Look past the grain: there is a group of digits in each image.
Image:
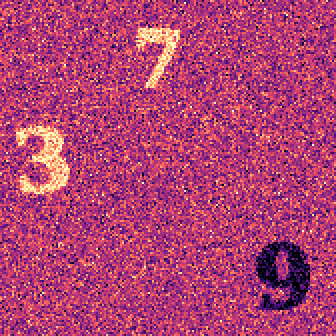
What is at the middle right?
nothing
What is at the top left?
nothing
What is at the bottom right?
9
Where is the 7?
top middle
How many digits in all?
3
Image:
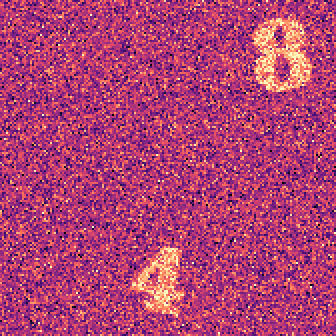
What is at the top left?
nothing
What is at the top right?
8
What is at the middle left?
nothing
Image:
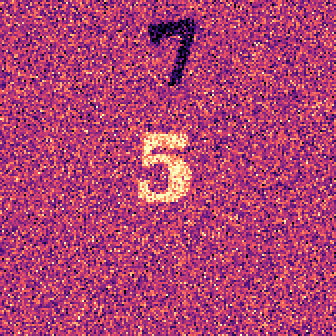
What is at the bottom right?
nothing
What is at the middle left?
nothing
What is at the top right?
nothing
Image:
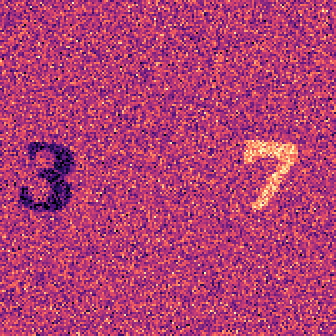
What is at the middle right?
7
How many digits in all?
2
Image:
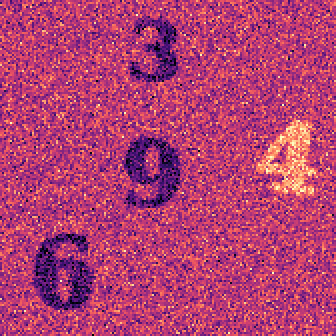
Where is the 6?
bottom left
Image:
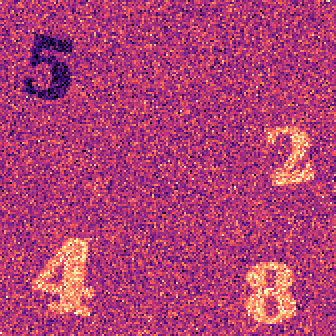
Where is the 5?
top left
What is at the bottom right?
8
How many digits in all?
4
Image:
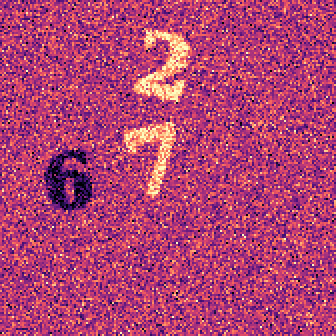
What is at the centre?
7
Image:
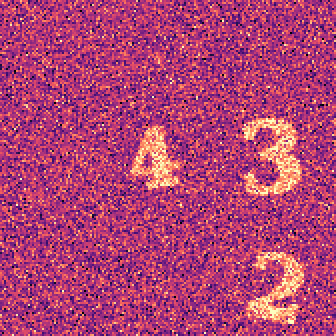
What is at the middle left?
nothing
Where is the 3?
middle right
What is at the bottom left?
nothing
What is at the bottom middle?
nothing
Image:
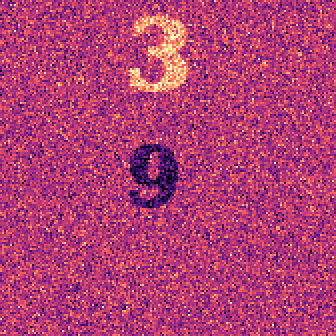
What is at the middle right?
nothing
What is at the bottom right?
nothing
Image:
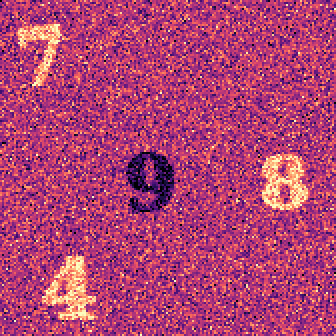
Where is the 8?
middle right
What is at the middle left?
nothing
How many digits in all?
4
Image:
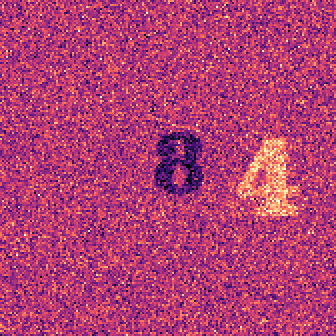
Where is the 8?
centre
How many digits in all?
2
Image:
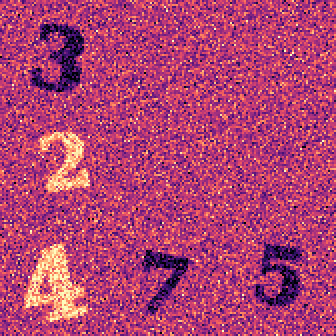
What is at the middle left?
2
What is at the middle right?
nothing
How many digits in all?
5
